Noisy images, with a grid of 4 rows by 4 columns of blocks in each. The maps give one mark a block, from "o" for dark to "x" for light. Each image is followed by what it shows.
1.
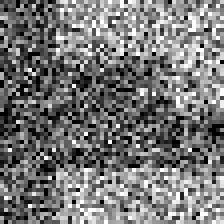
o x x x
o o o x
o o o o
o x x x
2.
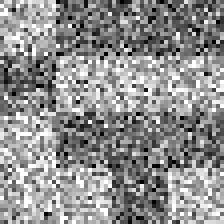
x o o o
o x x x
x o o o
x x o x
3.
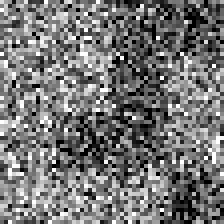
x x o o
x x o x
x o o x
x x x o
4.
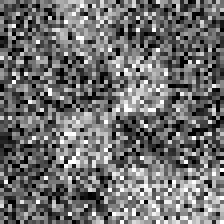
o x o o
o o x o
o x o o
o o x x
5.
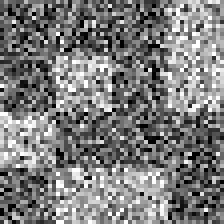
o o o x
o x o x
x o o o
o x x o
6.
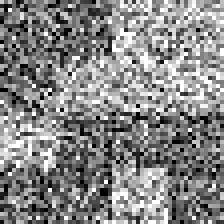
o o x x
o x x x
x o o o
o o x o
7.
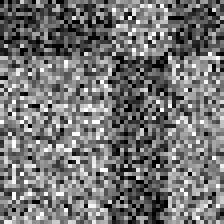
o o x o
x x o x
x x o x
x x o x
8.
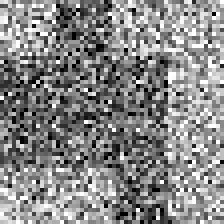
x o x x
o o o x
o o o x
x x o x
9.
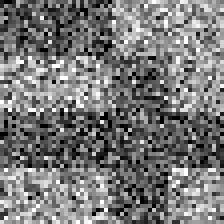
o o x x
x x o x
o o o o
x x o x
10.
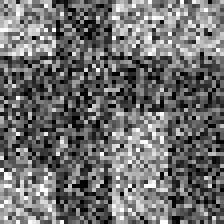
x o x x
o o o o
o o x o
x o x o
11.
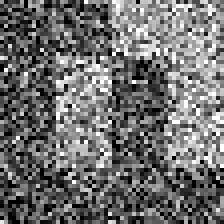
o o x x
o x o x
o x o x
o o o o
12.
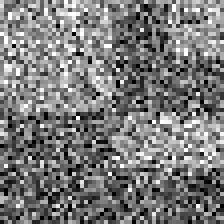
x x o x
x x o o
o o x x
o o o o
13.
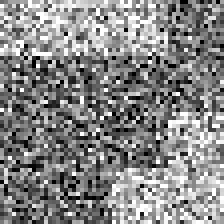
x x x o
o o o o
o o o x
o o x x
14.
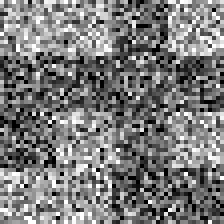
x x o x
o o o o
o x o x
x x o o
